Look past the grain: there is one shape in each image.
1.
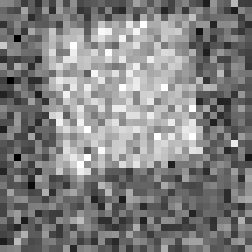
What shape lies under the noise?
square
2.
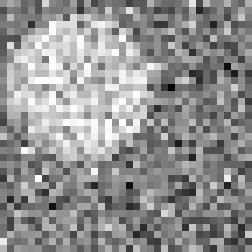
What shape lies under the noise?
disc
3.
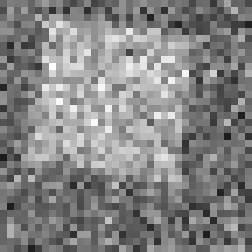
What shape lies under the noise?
square
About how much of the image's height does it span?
two thirds
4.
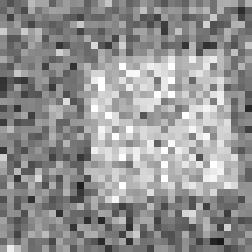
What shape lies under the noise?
square
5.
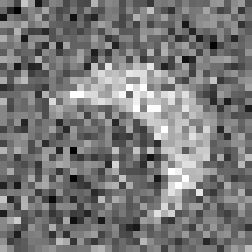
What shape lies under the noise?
crescent
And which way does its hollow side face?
down and left
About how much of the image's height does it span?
two thirds
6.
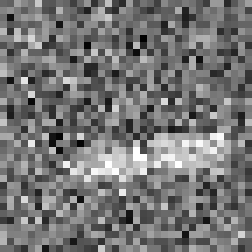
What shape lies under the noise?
bar
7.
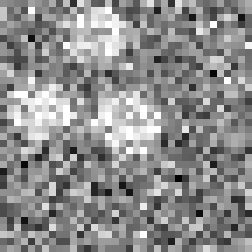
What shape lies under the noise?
three dots
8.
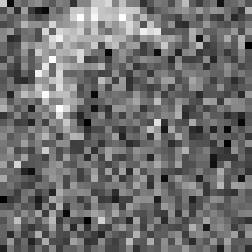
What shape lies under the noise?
crescent
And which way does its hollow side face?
down and right
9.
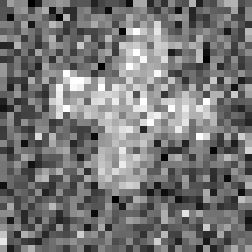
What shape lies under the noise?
cross
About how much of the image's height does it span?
two thirds
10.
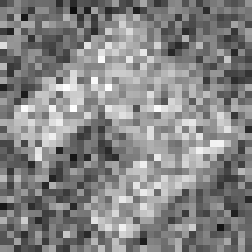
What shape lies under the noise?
square with a notch
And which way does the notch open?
down and left
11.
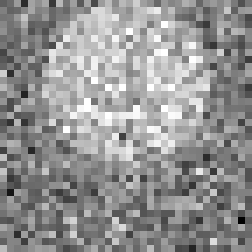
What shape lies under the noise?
disc
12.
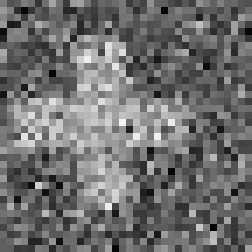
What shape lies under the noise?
cross
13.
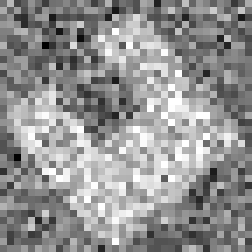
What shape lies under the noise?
square with a notch
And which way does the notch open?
up and left
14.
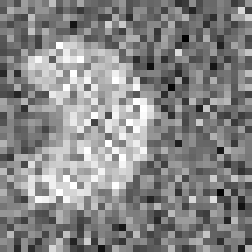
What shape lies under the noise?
disc with a wedge cut out
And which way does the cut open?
left
